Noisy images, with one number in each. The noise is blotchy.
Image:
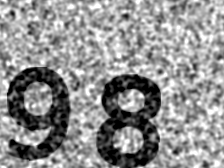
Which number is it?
98
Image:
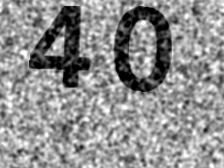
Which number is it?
40
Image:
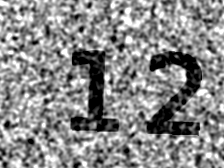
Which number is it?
12
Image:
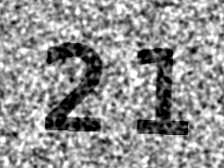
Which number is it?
21
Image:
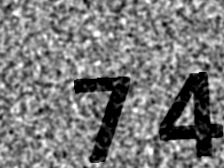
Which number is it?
74
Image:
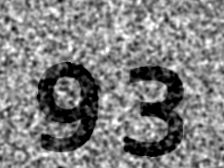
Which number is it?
93
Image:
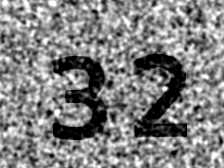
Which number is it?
32
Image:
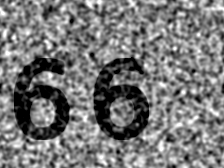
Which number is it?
66
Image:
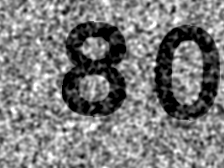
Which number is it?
80
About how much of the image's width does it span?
two thirds
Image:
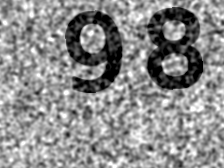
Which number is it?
98
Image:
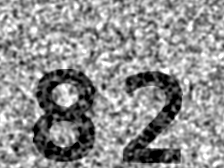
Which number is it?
82
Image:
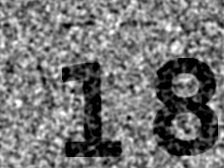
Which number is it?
18
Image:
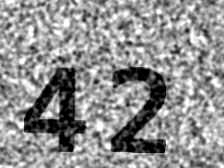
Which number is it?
42
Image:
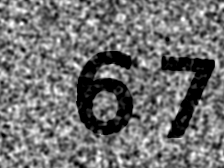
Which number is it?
67
